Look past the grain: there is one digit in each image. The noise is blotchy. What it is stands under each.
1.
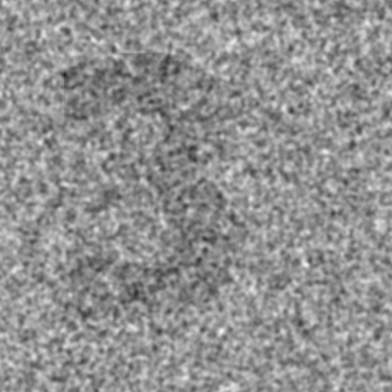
3
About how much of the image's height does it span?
two thirds
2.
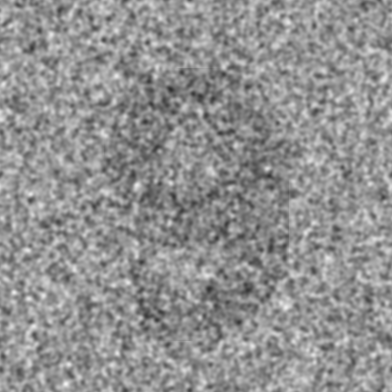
9
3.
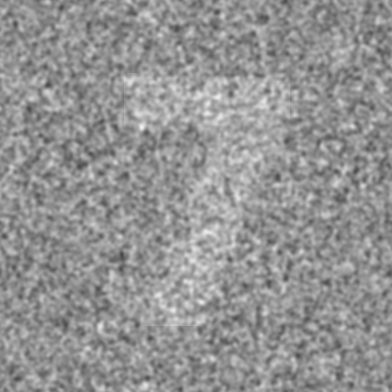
7
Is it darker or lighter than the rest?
lighter
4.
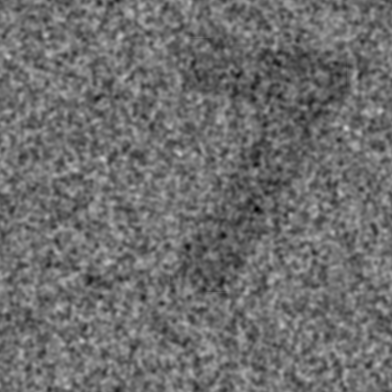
7
